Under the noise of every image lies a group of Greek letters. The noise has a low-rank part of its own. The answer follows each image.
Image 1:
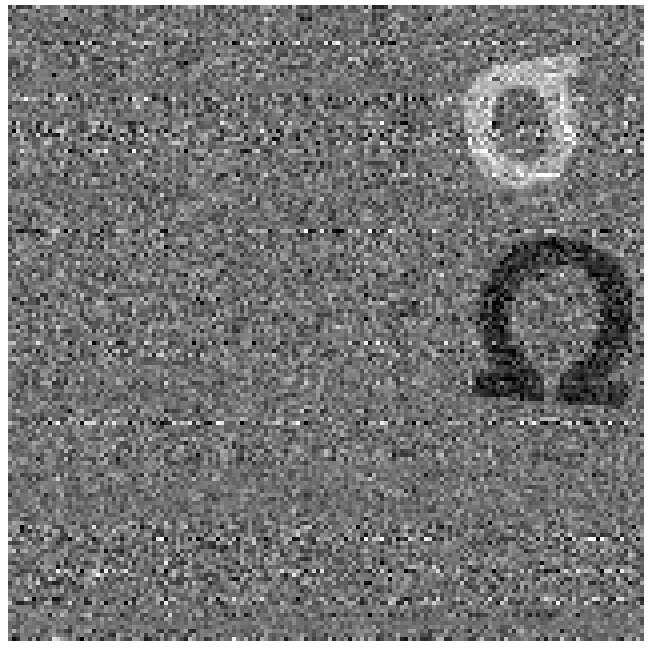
top right: light sigma; middle right: dark omega
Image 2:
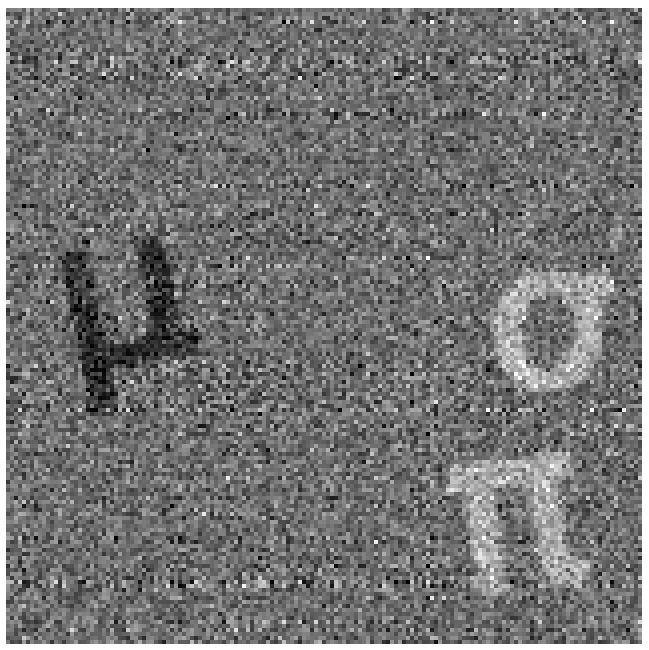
middle left: dark mu; middle right: light sigma; bottom right: light pi
